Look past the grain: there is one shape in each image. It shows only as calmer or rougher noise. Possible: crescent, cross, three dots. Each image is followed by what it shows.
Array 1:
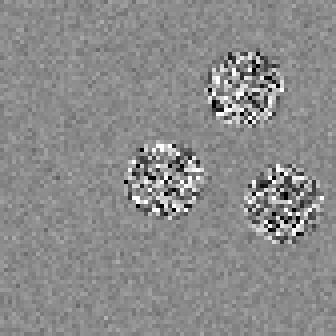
three dots
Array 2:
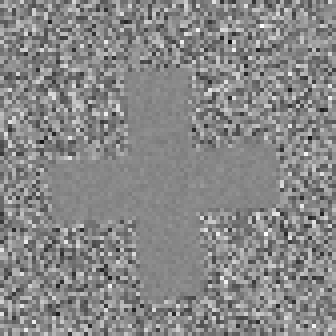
cross
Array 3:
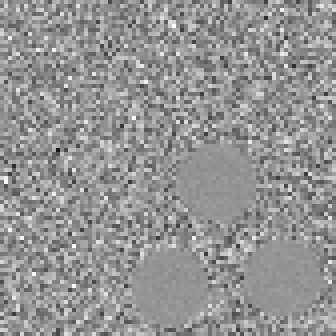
three dots
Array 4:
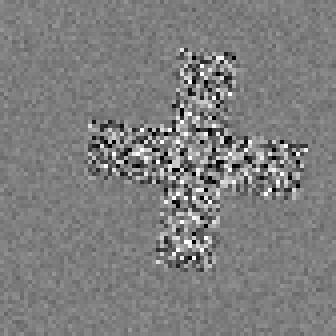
cross
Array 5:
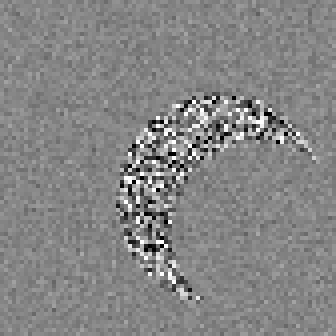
crescent
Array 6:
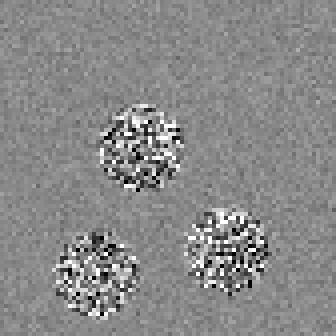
three dots
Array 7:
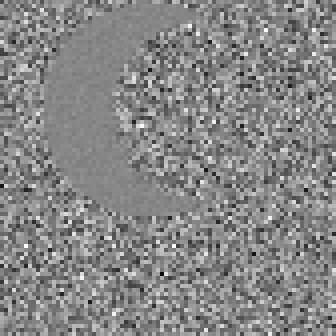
crescent
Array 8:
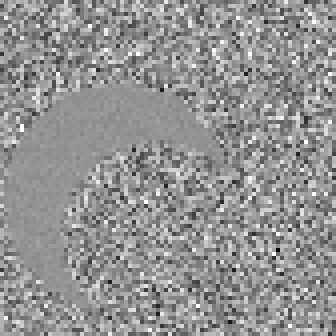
crescent
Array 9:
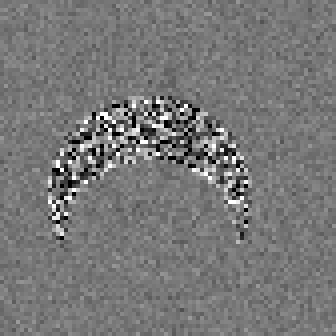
crescent
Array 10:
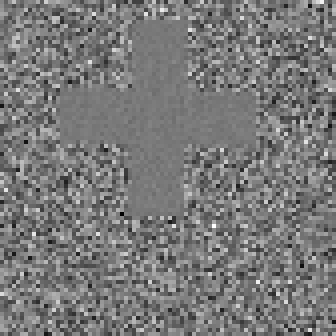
cross
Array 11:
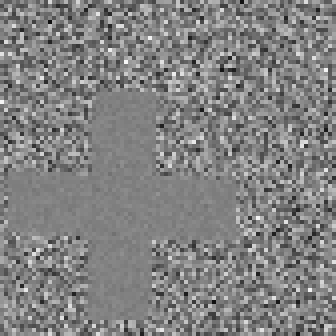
cross
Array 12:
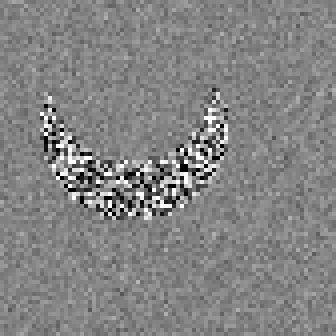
crescent
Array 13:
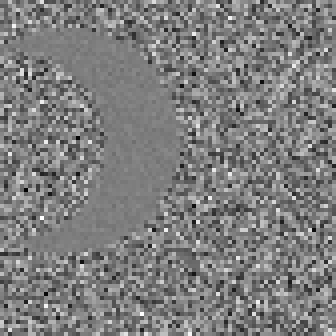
crescent
